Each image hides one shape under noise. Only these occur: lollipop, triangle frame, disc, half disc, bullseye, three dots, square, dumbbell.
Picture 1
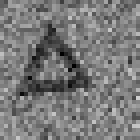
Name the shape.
triangle frame
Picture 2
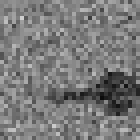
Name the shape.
lollipop
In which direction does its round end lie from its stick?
right
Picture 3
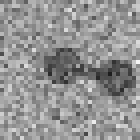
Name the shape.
dumbbell
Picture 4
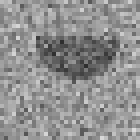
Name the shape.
half disc
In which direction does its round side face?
down
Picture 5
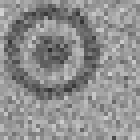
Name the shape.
bullseye
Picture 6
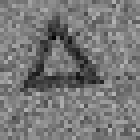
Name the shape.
triangle frame
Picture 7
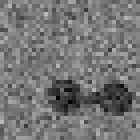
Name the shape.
dumbbell
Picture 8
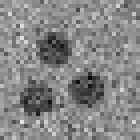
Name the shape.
three dots
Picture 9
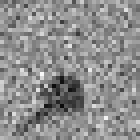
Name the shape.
lollipop
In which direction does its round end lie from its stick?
up and right
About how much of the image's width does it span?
half
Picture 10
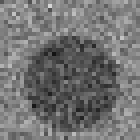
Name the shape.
disc
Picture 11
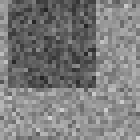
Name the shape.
square
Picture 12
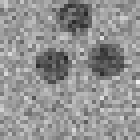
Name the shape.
three dots
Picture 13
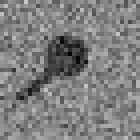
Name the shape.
lollipop
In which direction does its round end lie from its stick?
up and right
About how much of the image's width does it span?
half
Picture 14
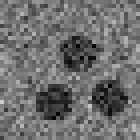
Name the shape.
three dots
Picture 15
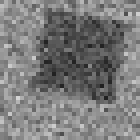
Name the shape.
square
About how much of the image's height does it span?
two thirds
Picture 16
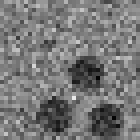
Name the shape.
three dots
